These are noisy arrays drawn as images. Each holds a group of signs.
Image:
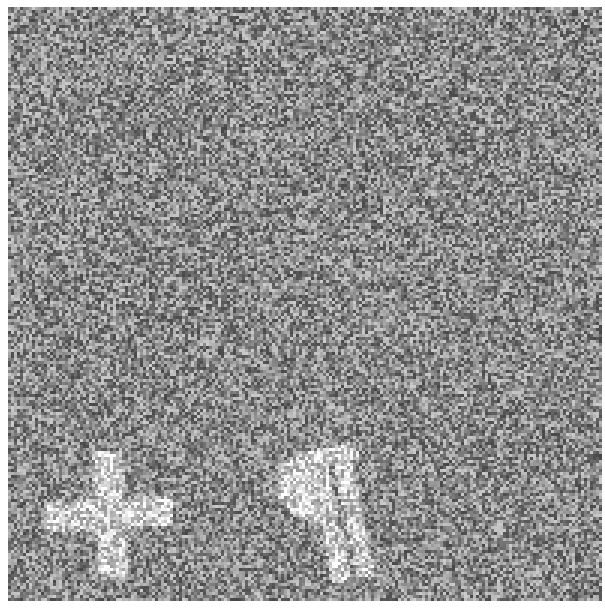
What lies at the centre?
nothing
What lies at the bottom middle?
pilcrow
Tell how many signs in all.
2
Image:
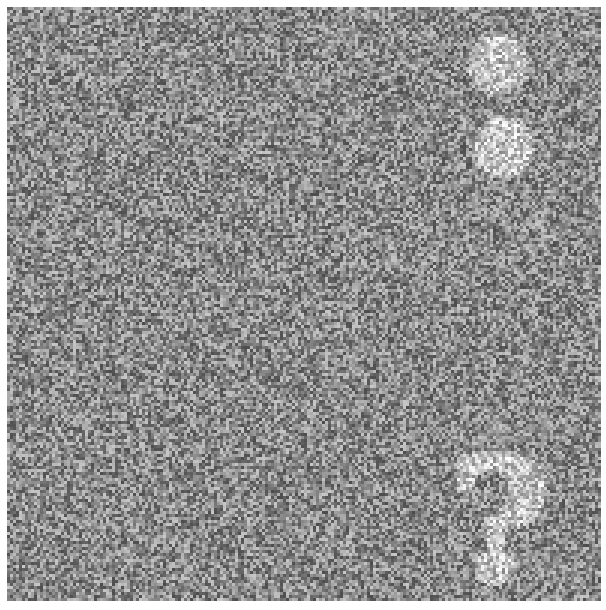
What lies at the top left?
nothing
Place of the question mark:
bottom right
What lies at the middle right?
nothing
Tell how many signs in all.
2
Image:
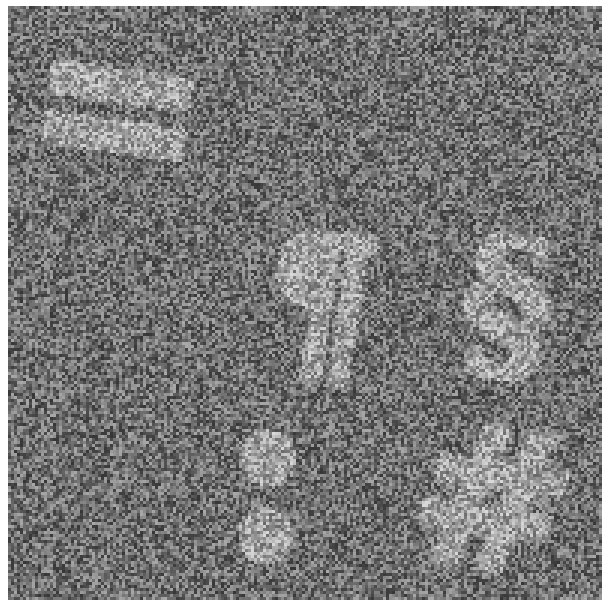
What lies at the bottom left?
nothing
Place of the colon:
bottom middle
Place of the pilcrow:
centre
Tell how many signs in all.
5
